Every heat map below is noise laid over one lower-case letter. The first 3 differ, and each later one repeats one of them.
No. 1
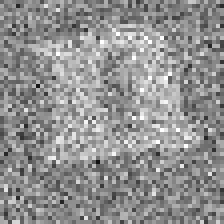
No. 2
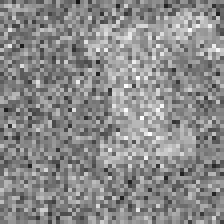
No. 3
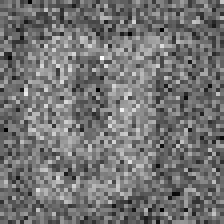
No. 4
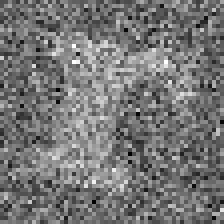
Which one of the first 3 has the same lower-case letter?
2
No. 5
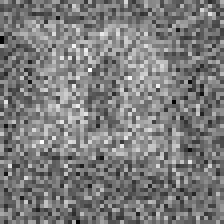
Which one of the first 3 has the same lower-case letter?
1
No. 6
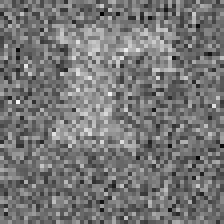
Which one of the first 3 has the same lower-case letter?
2
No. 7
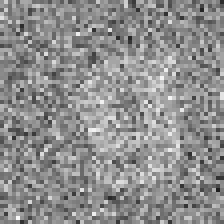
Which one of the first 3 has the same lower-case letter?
3
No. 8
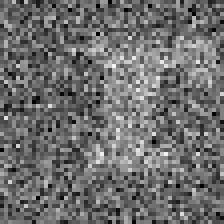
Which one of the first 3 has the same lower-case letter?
2
